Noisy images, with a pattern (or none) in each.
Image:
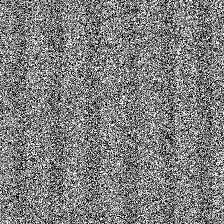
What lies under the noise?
vertical stripes
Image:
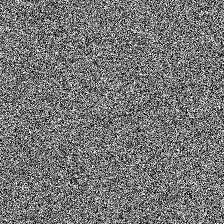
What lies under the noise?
only noise
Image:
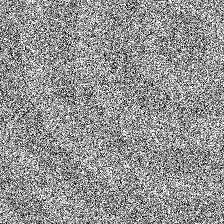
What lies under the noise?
rings round one point
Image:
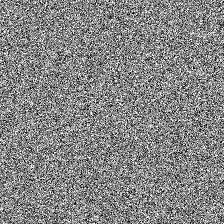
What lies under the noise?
only noise
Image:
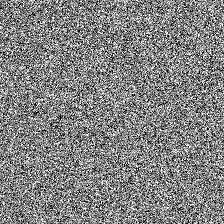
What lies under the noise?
only noise
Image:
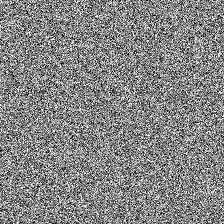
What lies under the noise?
only noise
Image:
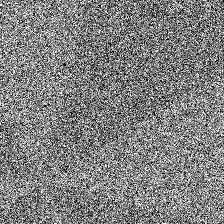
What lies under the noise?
spokes from one point
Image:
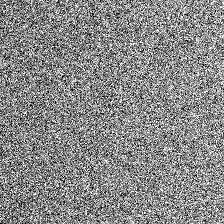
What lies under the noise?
a smooth slope
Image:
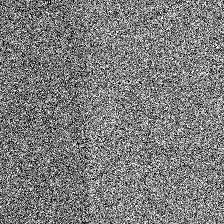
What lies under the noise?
a sharp edge
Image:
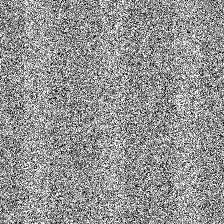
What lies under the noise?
vertical stripes
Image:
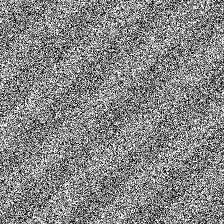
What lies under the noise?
diagonal stripes
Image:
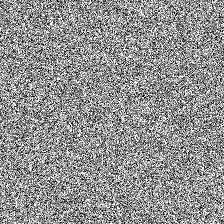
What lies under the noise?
only noise
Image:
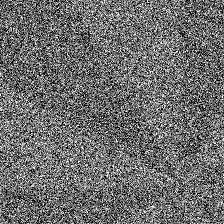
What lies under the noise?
spokes from one point
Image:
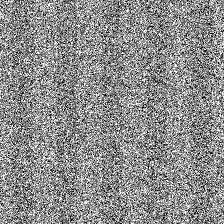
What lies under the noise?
vertical stripes
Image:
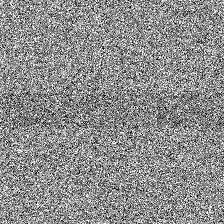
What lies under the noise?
one horizontal stripe
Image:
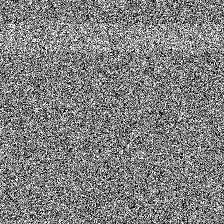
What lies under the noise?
one horizontal stripe
